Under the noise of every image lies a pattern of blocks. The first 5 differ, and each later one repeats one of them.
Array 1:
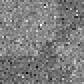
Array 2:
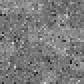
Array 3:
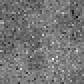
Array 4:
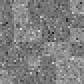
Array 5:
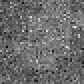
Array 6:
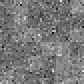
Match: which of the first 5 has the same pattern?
4
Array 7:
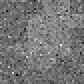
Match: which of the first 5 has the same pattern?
5
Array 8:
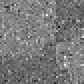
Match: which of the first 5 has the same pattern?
1
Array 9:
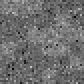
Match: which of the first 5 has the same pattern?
2
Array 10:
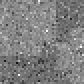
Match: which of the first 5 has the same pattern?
1
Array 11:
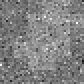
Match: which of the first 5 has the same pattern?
5
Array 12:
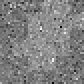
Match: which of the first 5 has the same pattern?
5
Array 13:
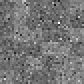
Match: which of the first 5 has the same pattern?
4
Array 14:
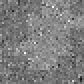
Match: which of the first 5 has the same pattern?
5
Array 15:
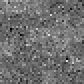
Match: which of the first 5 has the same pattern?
2
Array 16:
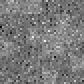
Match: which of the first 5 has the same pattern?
2
